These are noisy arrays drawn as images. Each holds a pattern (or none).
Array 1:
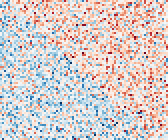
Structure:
a sharp edge
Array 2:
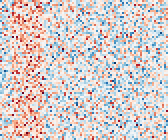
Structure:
one vertical stripe
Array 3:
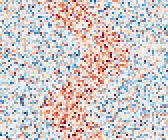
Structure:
a wavy band
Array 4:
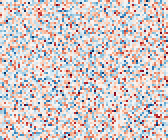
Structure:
only noise
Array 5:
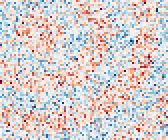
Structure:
rings round one point
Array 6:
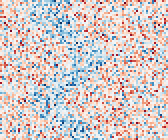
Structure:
a wavy band
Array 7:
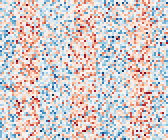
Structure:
vertical stripes
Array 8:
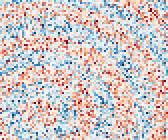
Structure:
rings round one point
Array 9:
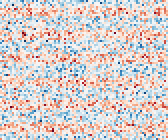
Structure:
horizontal stripes
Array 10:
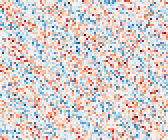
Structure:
diagonal stripes
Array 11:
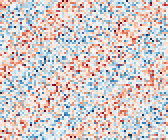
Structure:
diagonal stripes
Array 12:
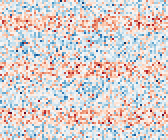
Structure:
horizontal stripes
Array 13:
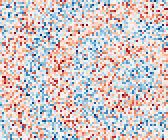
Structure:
rings round one point
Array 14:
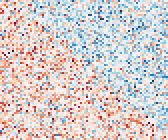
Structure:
a sharp edge
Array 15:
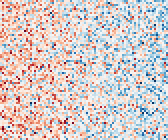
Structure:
a smooth slope
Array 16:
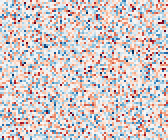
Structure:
only noise
